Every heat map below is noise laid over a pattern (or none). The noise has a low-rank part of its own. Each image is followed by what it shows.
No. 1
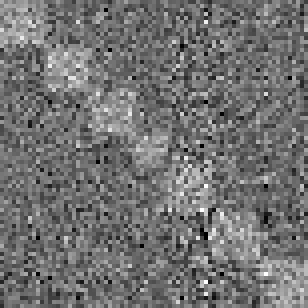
blocks along the diagonal
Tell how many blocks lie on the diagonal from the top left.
7
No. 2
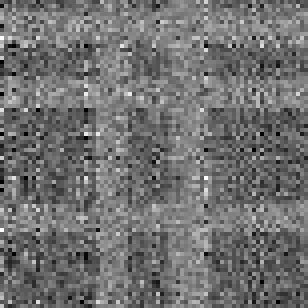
bands of rows crossing bands of columns
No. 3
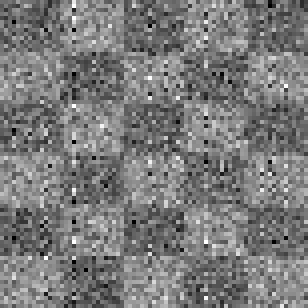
a checkerboard
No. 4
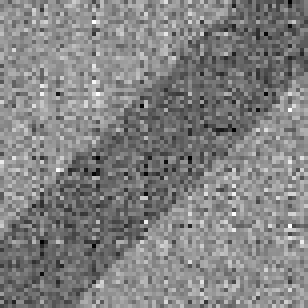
a diagonal band
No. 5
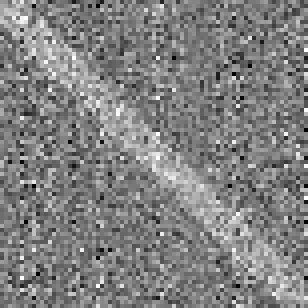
a diagonal band
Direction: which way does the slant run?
top left to bottom right
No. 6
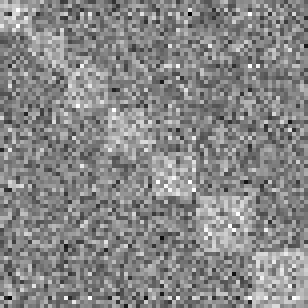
blocks along the diagonal
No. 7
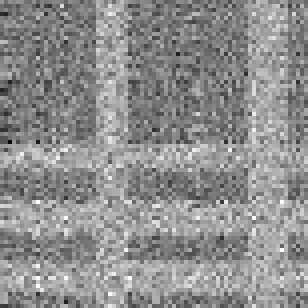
bands of rows crossing bands of columns
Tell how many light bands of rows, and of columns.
3 and 2
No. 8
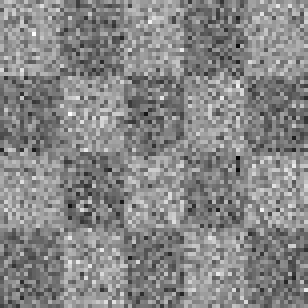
a checkerboard
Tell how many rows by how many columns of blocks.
4 by 5
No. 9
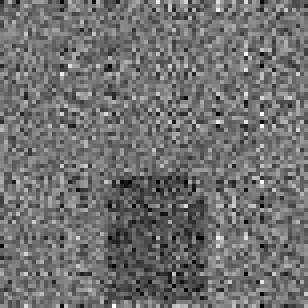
one block
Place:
bottom middle
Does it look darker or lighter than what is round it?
darker
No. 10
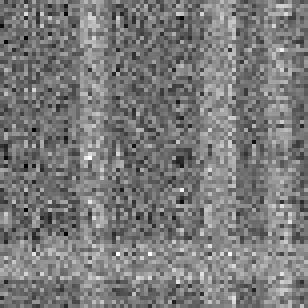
bands of rows crossing bands of columns
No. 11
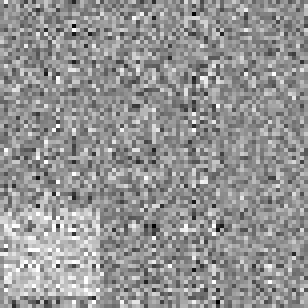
one block
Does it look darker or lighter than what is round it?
lighter
